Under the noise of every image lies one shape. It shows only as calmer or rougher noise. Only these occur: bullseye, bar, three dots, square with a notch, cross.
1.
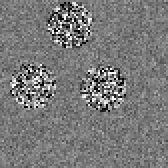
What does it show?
rough three dots
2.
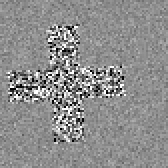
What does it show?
rough cross
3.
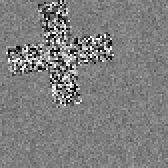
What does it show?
rough cross
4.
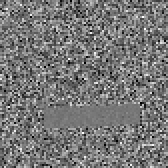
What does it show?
calm bar
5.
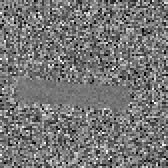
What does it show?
calm bar
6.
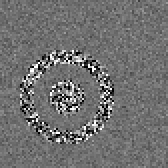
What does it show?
rough bullseye
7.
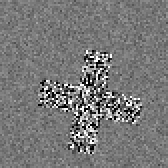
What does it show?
rough cross
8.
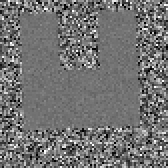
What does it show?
calm square with a notch
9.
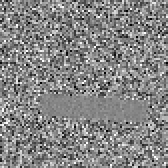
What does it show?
calm bar
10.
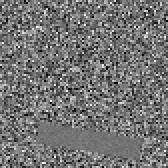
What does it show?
calm bar
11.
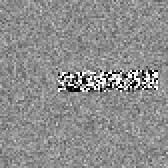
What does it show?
rough bar
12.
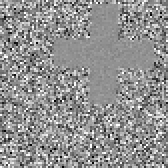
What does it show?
calm cross
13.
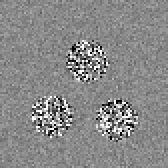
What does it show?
rough three dots
